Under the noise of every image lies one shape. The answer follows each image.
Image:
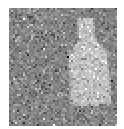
bottle
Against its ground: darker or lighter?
lighter
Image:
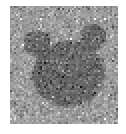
bear's head
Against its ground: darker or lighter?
darker
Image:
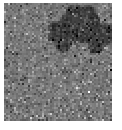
car
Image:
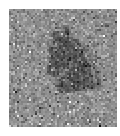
chess knight
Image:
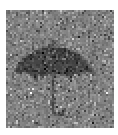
umbrella
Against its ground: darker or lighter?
darker
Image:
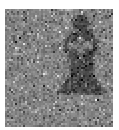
chess bishop
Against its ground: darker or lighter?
darker
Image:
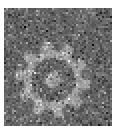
gear
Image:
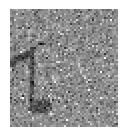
musical note
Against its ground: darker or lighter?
darker
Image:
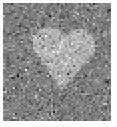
heart
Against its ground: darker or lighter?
lighter
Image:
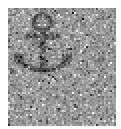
anchor
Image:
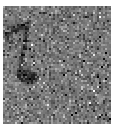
musical note
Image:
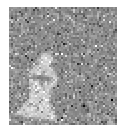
chess bishop
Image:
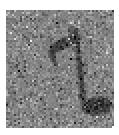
musical note
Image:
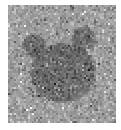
bear's head
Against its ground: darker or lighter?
darker
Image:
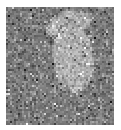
footprint
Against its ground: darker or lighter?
lighter
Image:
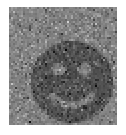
smiling face
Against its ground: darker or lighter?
darker
